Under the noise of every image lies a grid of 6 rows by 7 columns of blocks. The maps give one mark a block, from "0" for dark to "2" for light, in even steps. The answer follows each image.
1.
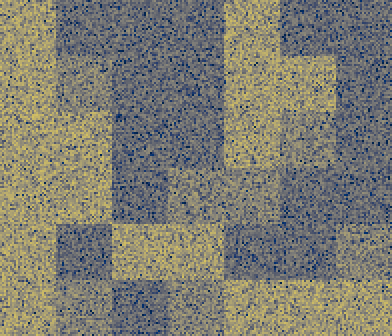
2 0 0 0 2 0 0
2 1 0 0 2 2 0
2 2 0 0 2 1 0
2 2 0 1 1 0 0
2 0 2 2 0 0 1
2 1 0 1 2 2 2
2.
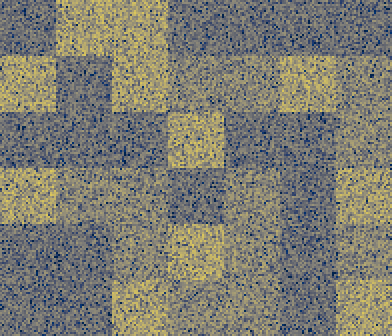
0 2 2 0 0 0 0
2 0 2 1 1 2 1
0 0 0 2 0 0 1
2 1 1 0 1 0 2
0 0 1 2 1 0 1
0 0 2 1 1 0 2
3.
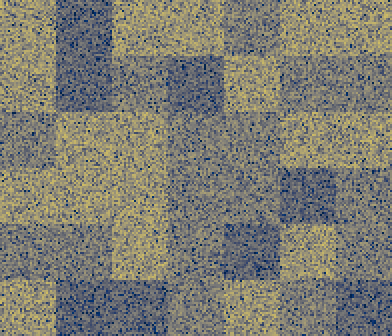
2 0 2 2 1 2 2
2 0 1 0 2 1 1
1 2 2 1 1 2 2
2 2 2 1 1 0 1
1 1 2 1 0 2 1
2 0 0 1 2 1 0
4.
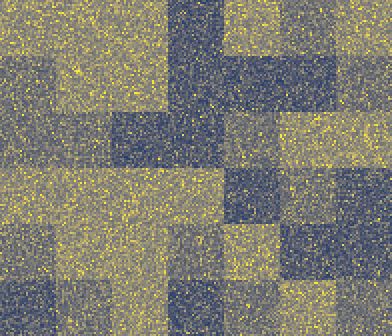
2 2 2 0 2 1 2
1 2 2 0 0 0 1
1 1 0 0 1 2 2
2 2 2 2 0 1 0
1 2 2 1 2 0 0
0 1 2 0 1 2 1
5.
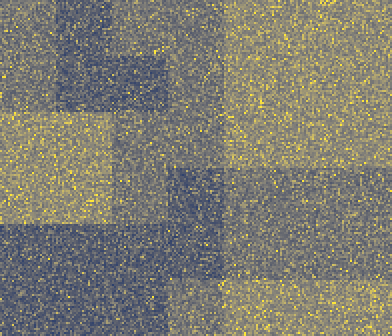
1 0 1 1 2 2 2
1 0 0 1 2 2 2
2 2 1 1 2 2 2
2 2 1 0 1 1 1
0 0 0 0 1 1 1
0 0 0 1 2 2 2
